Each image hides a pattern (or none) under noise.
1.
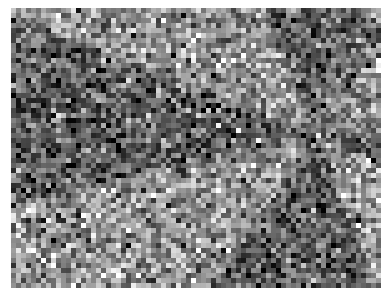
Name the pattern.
spokes from one point
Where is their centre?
middle right
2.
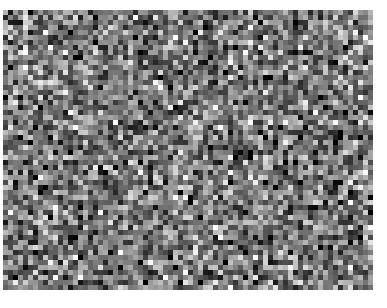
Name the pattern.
only noise
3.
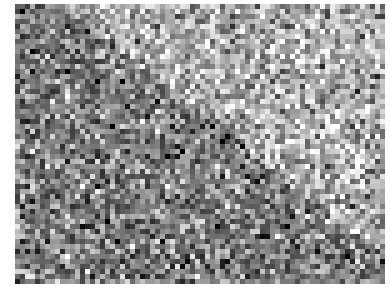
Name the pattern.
a sharp edge
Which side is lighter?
top right
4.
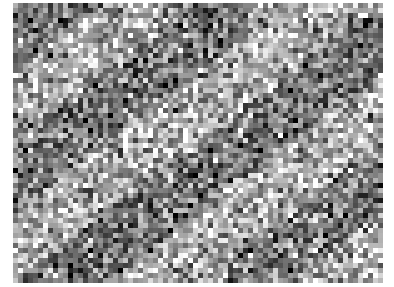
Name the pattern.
diagonal stripes
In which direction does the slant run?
bottom left to top right
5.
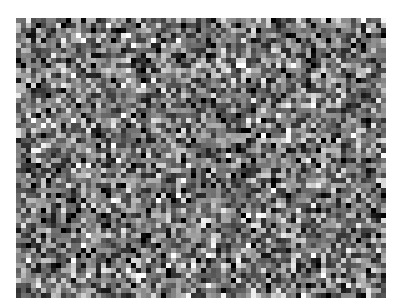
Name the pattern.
only noise
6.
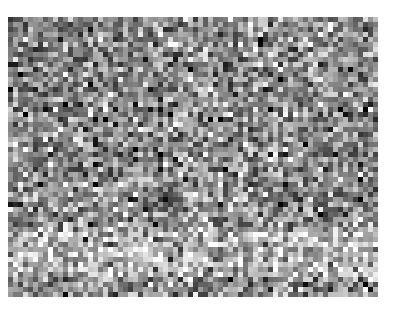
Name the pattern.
one horizontal stripe
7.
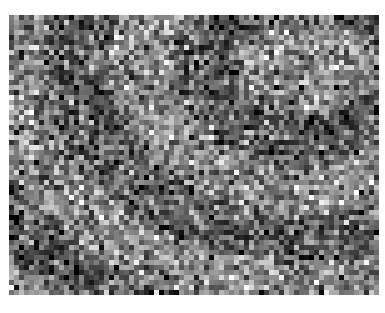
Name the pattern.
rings round one point
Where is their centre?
top right
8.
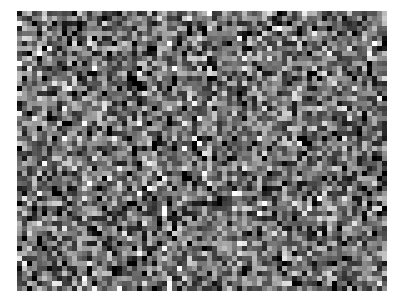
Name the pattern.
only noise
